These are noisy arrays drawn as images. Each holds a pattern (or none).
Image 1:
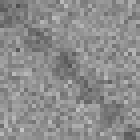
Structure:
blocks along the diagonal
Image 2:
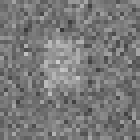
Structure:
one block
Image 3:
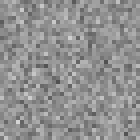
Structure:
only noise
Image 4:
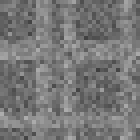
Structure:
bands of rows crossing bands of columns
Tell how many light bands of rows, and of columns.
2 and 3
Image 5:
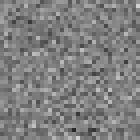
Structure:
only noise
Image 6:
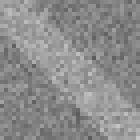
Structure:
a diagonal band
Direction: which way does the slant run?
top left to bottom right
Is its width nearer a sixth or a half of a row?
a half
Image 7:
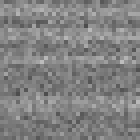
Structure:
bands of rows
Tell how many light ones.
4
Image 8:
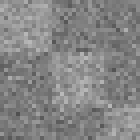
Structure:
blocks along the diagonal
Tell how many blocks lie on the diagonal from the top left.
3
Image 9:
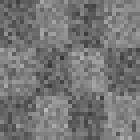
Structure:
a checkerboard
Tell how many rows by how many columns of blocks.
3 by 4
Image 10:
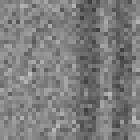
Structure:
bands of columns
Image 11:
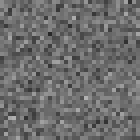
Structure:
only noise
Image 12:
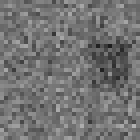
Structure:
one block
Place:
middle right
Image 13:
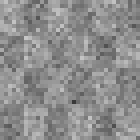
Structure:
a checkerboard
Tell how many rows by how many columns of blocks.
4 by 6
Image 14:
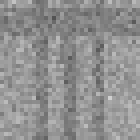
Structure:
bands of rows crossing bands of columns
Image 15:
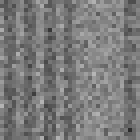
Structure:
bands of columns
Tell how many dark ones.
5
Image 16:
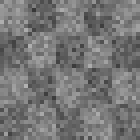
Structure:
a checkerboard
